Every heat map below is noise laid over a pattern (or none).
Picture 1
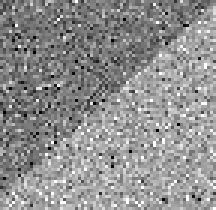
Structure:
a sharp edge
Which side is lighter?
bottom right
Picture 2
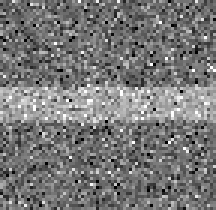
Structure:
one horizontal stripe
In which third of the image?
middle
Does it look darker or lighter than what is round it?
lighter
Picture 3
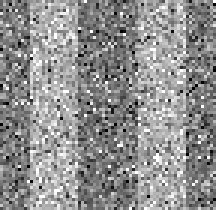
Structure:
vertical stripes
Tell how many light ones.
2
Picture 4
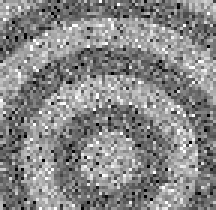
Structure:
rings round one point
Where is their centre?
bottom middle
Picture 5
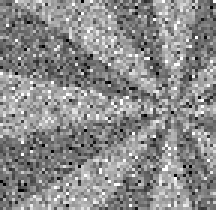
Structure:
spokes from one point
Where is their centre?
middle right
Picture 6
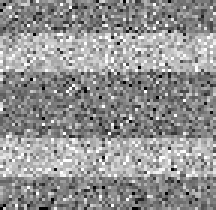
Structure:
horizontal stripes
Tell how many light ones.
2
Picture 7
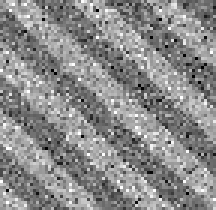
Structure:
diagonal stripes
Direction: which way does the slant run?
top left to bottom right
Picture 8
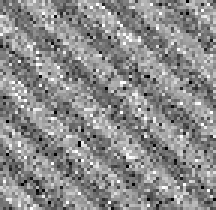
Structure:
diagonal stripes
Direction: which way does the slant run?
top left to bottom right
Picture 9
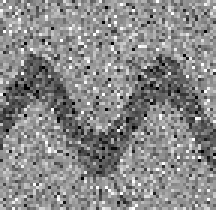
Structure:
a wavy band
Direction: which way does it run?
left to right
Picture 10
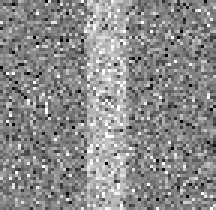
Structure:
one vertical stripe
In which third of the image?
middle
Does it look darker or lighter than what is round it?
lighter
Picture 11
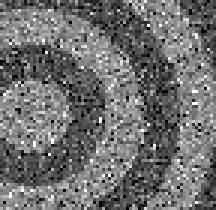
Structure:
rings round one point
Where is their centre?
middle left
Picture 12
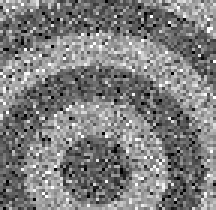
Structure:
rings round one point
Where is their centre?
bottom middle
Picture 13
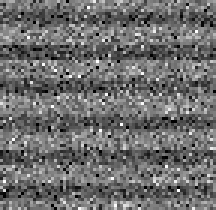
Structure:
horizontal stripes
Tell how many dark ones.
6
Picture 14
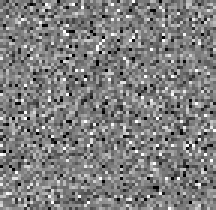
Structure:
only noise
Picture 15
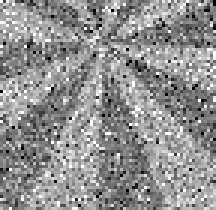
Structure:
spokes from one point
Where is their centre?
top middle
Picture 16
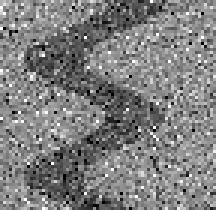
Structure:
a wavy band
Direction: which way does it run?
top to bottom
